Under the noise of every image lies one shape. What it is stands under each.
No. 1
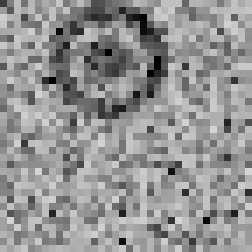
dark bullseye
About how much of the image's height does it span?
half
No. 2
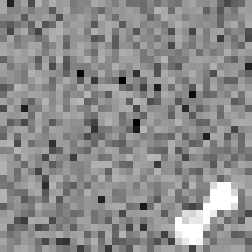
light dumbbell, bottom right
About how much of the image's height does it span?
a quarter
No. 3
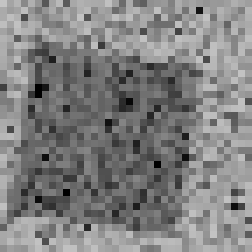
dark square
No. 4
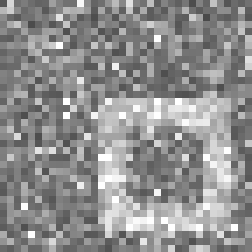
light square frame
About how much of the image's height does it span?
half
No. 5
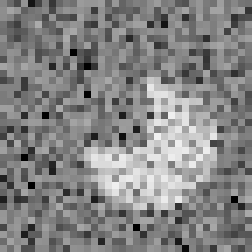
light disc with a wedge cut out
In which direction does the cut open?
up and left
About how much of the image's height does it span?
half
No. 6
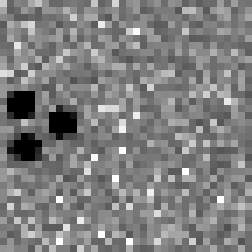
dark three dots, middle left
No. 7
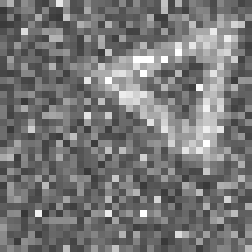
light triangle frame
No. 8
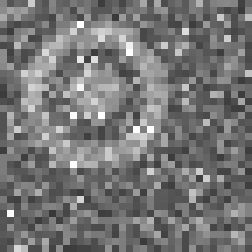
light bullseye
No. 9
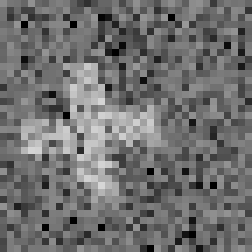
light cross
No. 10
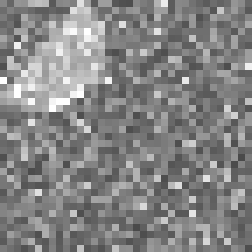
light half disc, top left
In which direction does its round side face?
down and right
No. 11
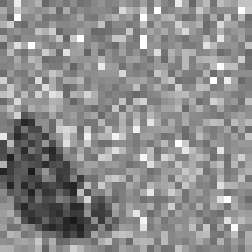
dark half disc
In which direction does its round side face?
down and left
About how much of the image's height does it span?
half
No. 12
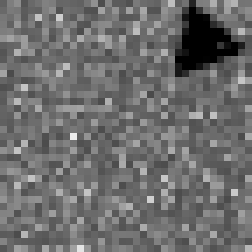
dark triangle, top right
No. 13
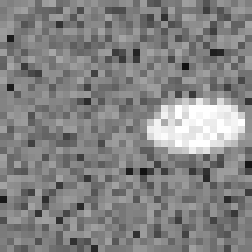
light ellipse, middle right
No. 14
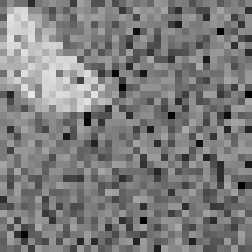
light half disc, top left
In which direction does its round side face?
down and left
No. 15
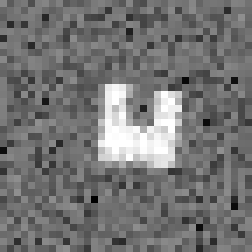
light square with a notch, centre
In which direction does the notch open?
up
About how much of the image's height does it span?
a third
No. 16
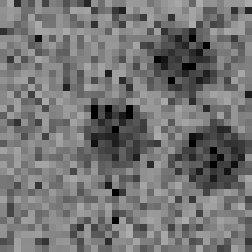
dark three dots
